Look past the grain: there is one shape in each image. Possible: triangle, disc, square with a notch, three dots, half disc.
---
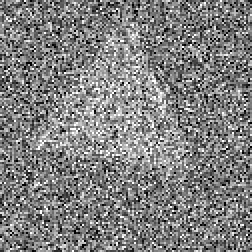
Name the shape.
triangle
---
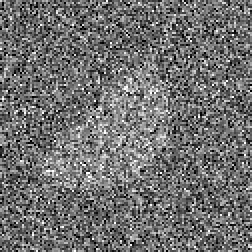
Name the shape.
half disc
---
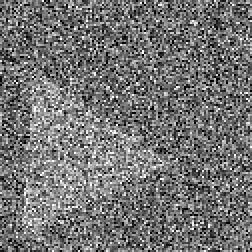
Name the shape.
triangle
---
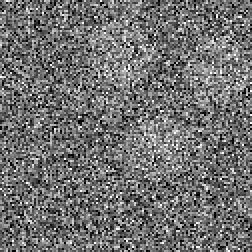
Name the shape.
three dots
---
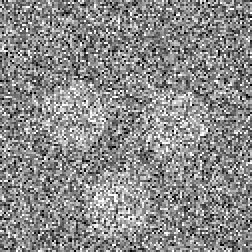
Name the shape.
three dots
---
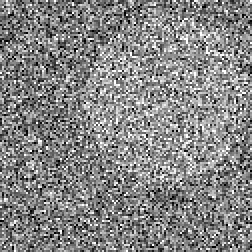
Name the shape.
disc
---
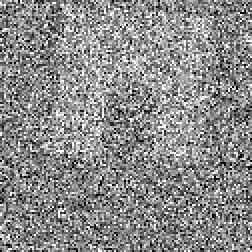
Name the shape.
square with a notch
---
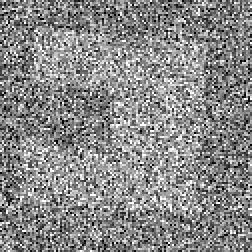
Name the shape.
square with a notch
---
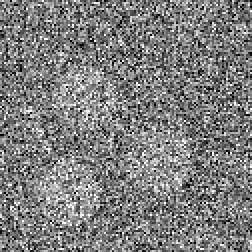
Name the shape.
three dots
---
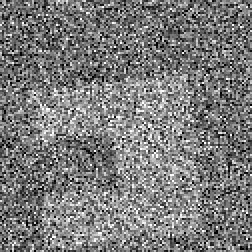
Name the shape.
square with a notch
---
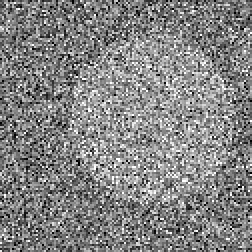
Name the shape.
disc
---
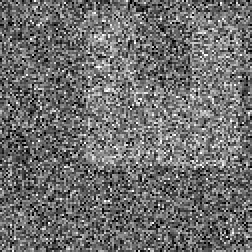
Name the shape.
square with a notch
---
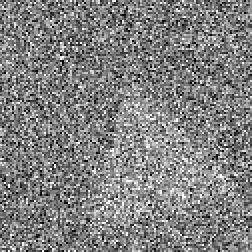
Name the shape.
triangle
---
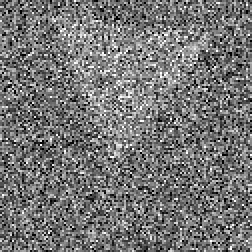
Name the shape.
triangle
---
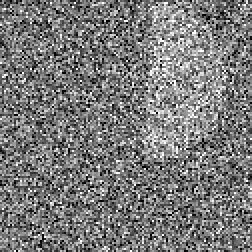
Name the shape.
half disc
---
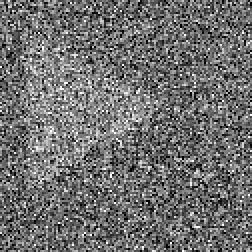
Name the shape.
triangle
